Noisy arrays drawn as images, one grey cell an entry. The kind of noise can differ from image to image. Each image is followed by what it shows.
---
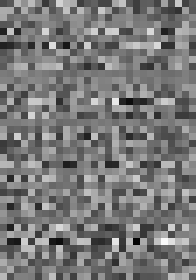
rows of uneven size
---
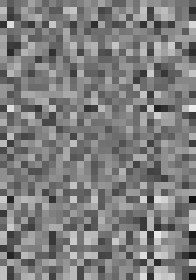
low rank plus noise
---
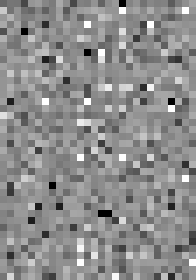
heavy tails
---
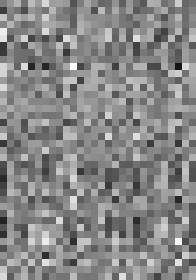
low rank plus noise
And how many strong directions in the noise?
two
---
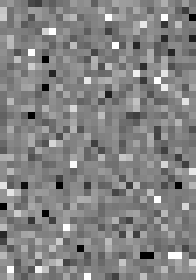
heavy tails
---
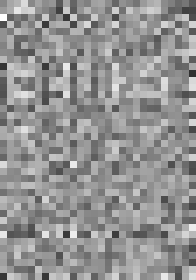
low rank plus noise
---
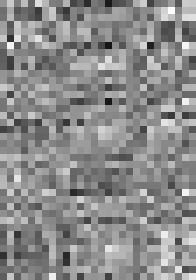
low rank plus noise
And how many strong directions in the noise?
two
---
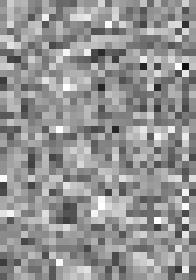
low rank plus noise
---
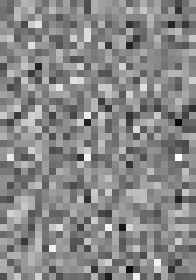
low rank plus noise
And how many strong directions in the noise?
three or four
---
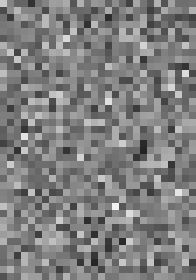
independent entries
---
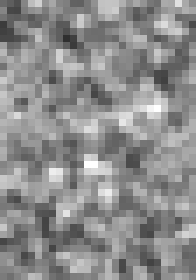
blotchy
